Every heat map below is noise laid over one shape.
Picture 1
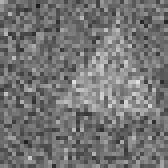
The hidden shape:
triangle
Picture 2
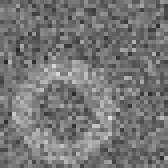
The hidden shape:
ring
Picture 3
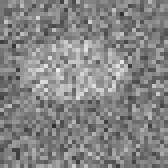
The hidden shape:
ellipse
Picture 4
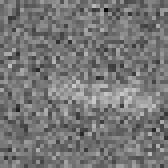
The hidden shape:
bar
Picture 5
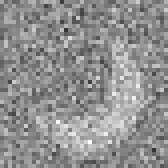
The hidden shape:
crescent
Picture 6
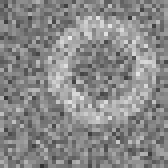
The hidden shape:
ring
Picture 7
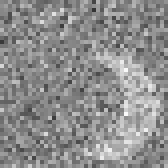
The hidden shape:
crescent
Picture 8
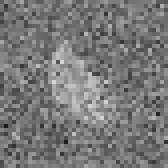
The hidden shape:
half disc
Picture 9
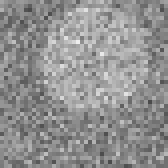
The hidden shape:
disc
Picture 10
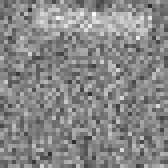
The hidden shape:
bar
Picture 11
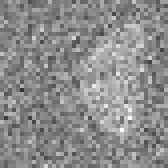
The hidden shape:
half disc
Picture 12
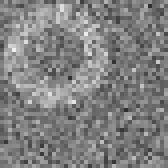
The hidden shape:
ring
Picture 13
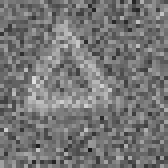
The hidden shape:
triangle frame
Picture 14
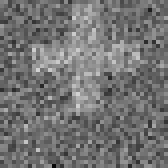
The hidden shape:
cross
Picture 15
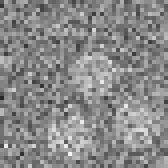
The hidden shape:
three dots
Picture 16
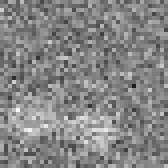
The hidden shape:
dumbbell
